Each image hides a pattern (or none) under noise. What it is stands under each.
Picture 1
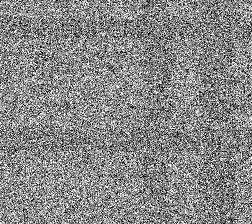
bands of rows crossing bands of columns
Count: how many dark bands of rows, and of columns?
2 and 2
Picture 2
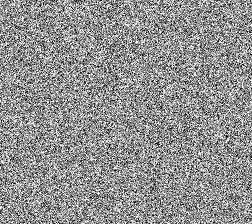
only noise
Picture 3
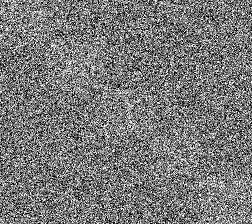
blocks along the diagonal
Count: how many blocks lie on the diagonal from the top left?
5
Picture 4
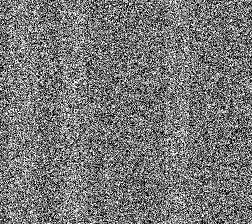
bands of columns
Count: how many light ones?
3
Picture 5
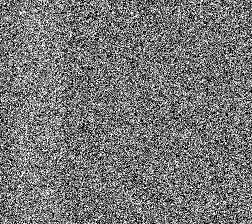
one band of columns
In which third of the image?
left
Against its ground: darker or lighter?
lighter
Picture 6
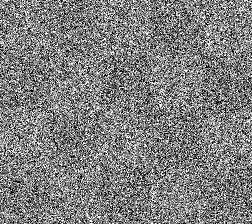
a checkerboard
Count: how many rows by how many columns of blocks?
4 by 5
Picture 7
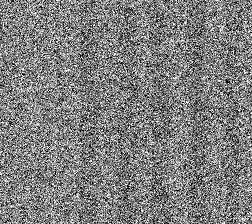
bands of columns
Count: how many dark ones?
5
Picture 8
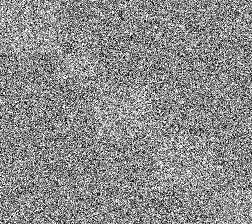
blocks along the diagonal
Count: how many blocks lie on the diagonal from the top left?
5
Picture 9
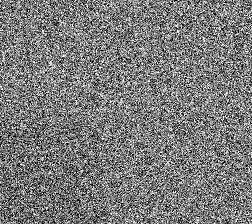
one block
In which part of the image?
bottom left
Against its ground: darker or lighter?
darker
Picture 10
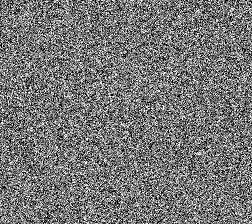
only noise
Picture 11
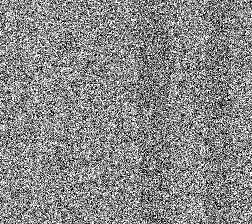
bands of columns
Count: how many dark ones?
2
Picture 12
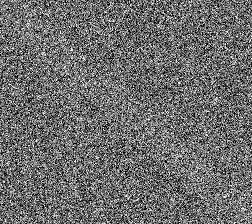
a diagonal band
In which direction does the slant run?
top left to bottom right
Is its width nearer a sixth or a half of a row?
a sixth
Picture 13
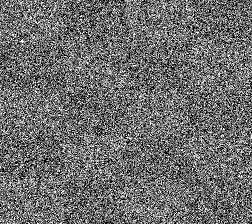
a checkerboard
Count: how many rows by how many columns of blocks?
5 by 4
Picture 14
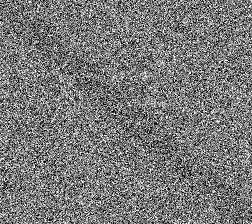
a diagonal band
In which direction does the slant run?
top left to bottom right
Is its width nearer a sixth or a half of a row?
a sixth
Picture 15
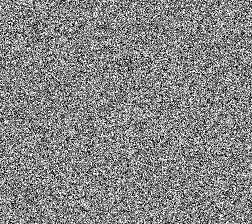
only noise
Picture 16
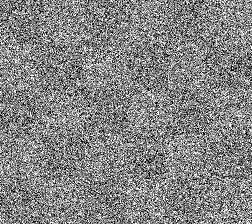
a checkerboard
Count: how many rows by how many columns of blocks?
5 by 6
